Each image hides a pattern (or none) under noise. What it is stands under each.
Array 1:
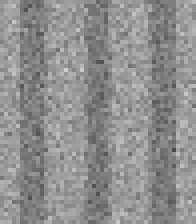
vertical stripes
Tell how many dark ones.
3
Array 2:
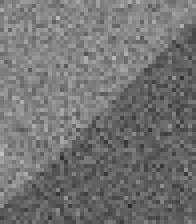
a sharp edge
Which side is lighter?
top left
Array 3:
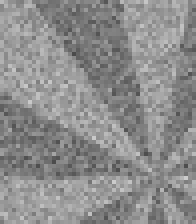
spokes from one point
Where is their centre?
bottom right
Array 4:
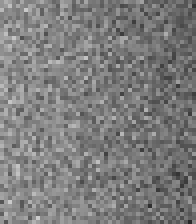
a smooth slope
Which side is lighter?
left
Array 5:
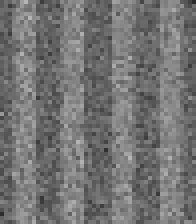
vertical stripes
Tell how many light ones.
4
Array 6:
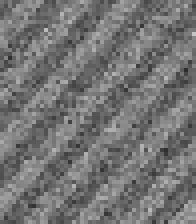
diagonal stripes
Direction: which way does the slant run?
bottom left to top right
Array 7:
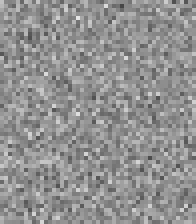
only noise
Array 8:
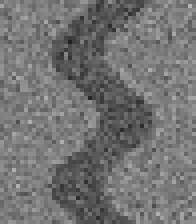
a wavy band
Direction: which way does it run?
top to bottom
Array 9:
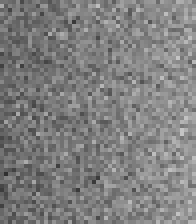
a smooth slope
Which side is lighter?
right
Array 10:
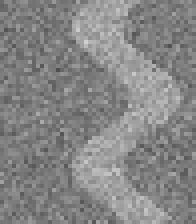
a wavy band
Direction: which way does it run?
top to bottom
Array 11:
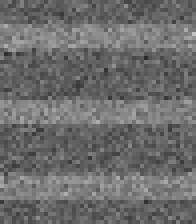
horizontal stripes
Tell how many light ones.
3
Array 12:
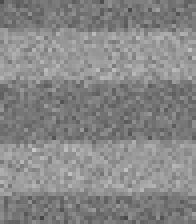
horizontal stripes
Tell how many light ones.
2
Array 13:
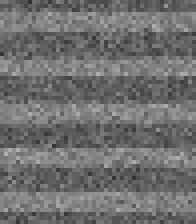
horizontal stripes
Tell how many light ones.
5
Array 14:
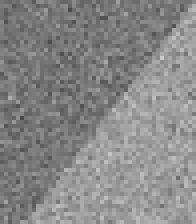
a sharp edge
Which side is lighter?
bottom right
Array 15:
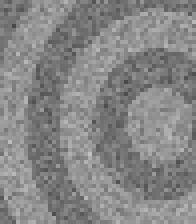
rings round one point
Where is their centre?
middle right
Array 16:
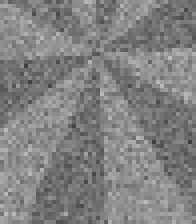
spokes from one point
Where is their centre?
top middle
